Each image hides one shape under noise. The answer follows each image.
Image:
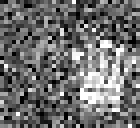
chess queen
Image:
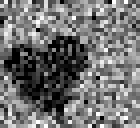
heart
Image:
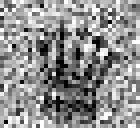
chess queen
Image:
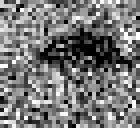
umbrella
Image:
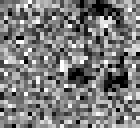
pair of musical notes
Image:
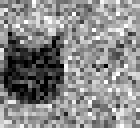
cat's head
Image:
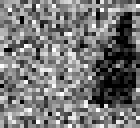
bottle
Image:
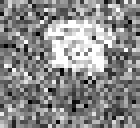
telephone
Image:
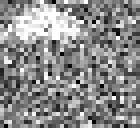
umbrella
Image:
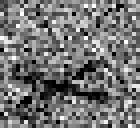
pair of scissors
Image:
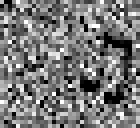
pair of musical notes
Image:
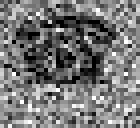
telephone
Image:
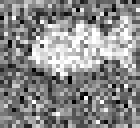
fish
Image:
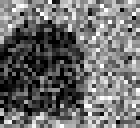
ghost
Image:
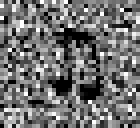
pair of musical notes
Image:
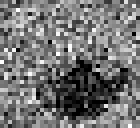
teapot
